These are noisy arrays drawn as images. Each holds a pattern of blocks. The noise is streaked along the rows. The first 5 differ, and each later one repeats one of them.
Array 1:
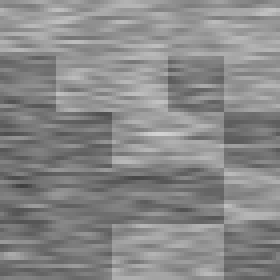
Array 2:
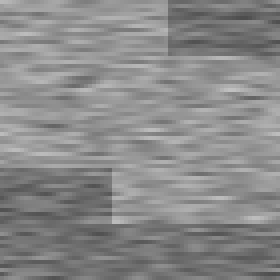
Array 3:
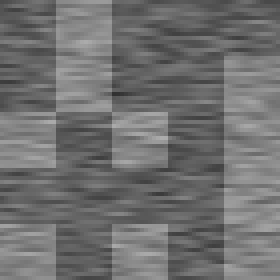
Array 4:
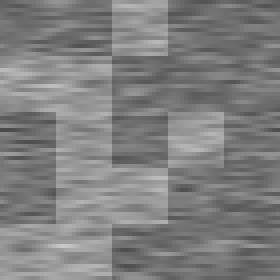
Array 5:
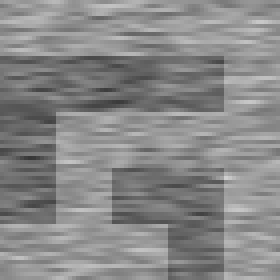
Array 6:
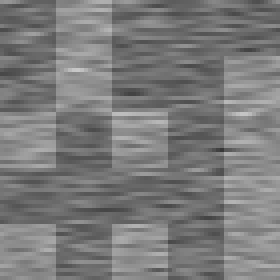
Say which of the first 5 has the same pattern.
3
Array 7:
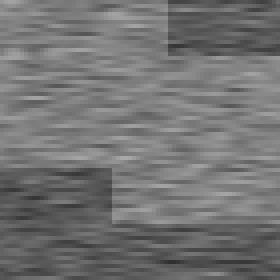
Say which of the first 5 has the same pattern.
2
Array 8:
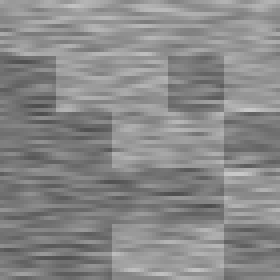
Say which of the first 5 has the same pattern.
1
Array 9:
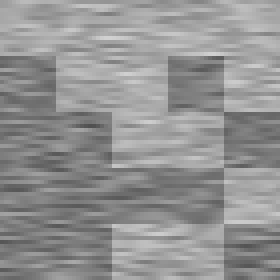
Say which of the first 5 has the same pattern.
1
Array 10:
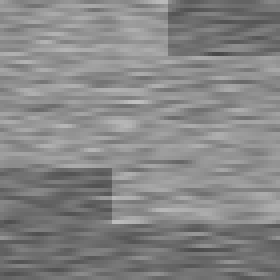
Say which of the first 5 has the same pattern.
2
